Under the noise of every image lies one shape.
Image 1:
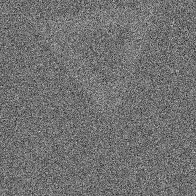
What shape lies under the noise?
triangle frame
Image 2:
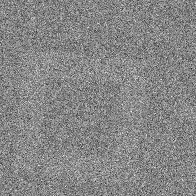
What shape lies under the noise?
square frame
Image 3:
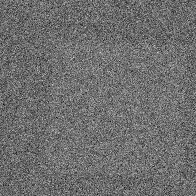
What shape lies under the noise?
square
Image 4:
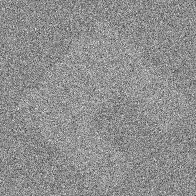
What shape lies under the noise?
square with a notch
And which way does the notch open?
down and right
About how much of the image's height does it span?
nearly all
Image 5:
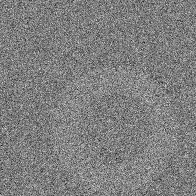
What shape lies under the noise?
ring
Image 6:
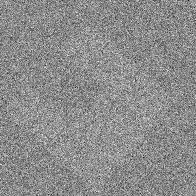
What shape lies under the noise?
square with a notch
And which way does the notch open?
up and left
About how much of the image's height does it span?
nearly all
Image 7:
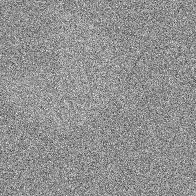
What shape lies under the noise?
disc with a wedge cut out
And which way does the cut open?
up and left
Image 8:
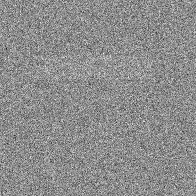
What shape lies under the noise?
bar
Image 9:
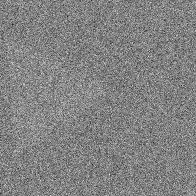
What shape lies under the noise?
triangle
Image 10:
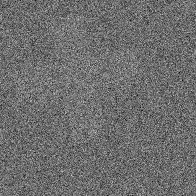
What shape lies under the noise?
cross
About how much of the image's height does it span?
two thirds
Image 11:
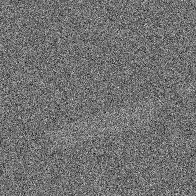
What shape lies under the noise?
bar
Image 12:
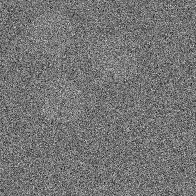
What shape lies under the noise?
three dots
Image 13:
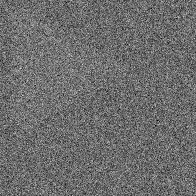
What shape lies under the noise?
triangle
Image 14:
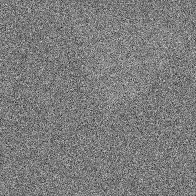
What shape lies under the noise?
triangle
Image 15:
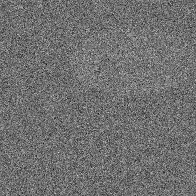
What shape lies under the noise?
ellipse
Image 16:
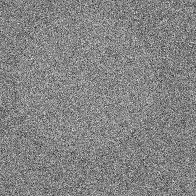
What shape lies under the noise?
disc
